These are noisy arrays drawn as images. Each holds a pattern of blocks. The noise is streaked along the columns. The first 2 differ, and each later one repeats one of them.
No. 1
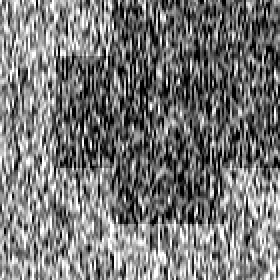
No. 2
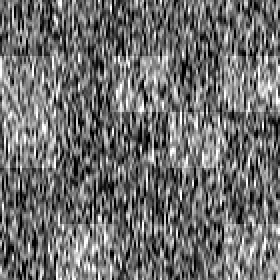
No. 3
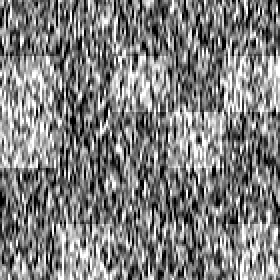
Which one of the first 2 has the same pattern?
2
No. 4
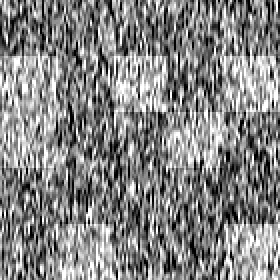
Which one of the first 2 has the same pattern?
2
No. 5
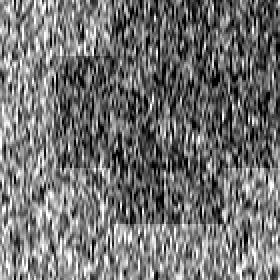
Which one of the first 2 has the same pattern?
1
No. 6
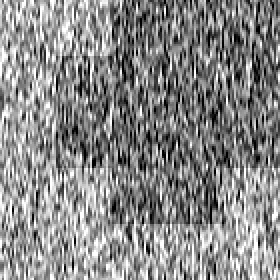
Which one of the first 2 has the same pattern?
1
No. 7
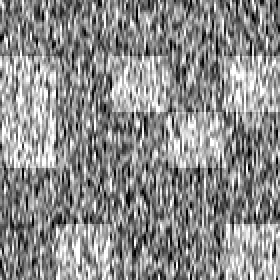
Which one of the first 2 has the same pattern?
2
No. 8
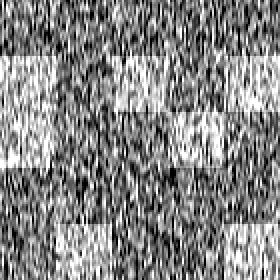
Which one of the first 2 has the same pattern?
2
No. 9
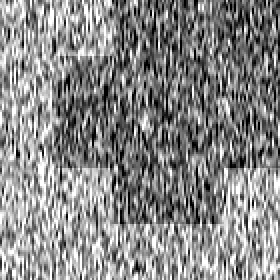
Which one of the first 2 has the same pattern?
1
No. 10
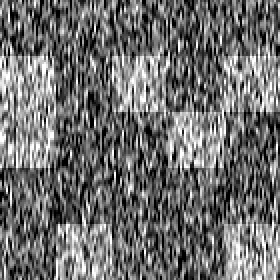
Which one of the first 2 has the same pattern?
2
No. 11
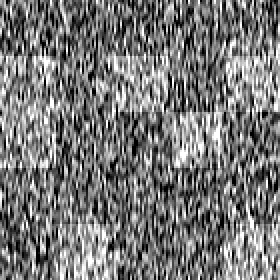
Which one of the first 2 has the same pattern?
2
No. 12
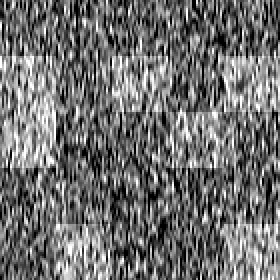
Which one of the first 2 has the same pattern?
2
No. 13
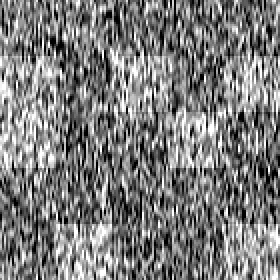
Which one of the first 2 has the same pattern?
2
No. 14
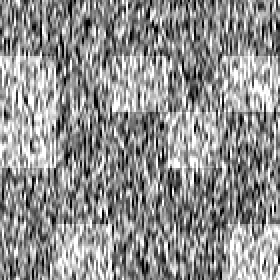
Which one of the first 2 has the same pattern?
2
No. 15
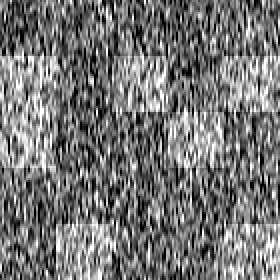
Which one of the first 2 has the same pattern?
2
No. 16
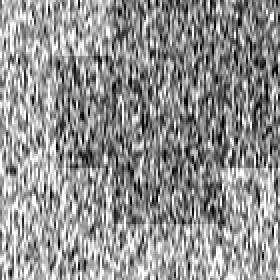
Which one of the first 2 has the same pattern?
1
